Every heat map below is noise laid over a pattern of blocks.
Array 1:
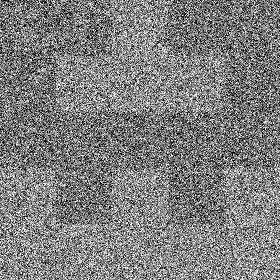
left and right mirror each other
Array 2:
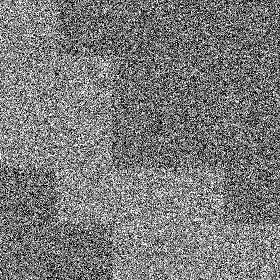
mirrored about the diagonal from the bottom left
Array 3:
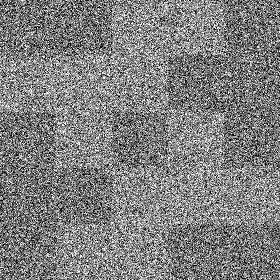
the same after a half turn
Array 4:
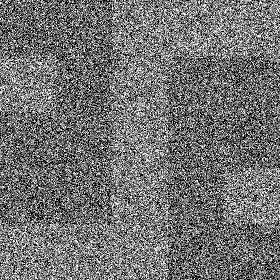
the same after a half turn
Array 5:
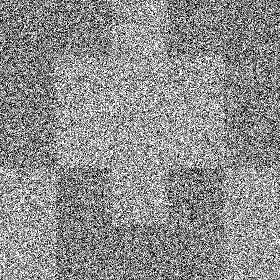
left and right mirror each other
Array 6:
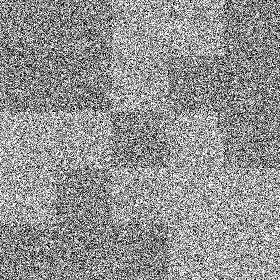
mirrored about the diagonal from the top left
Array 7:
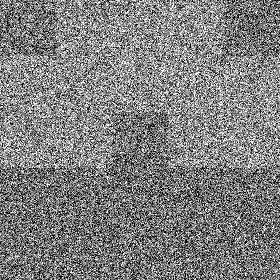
left and right mirror each other
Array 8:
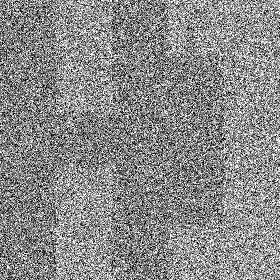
top and bottom mirror each other
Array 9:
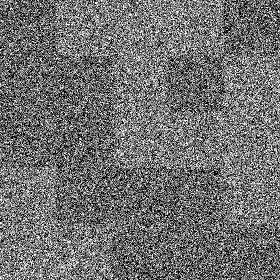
mirrored about the diagonal from the bottom left
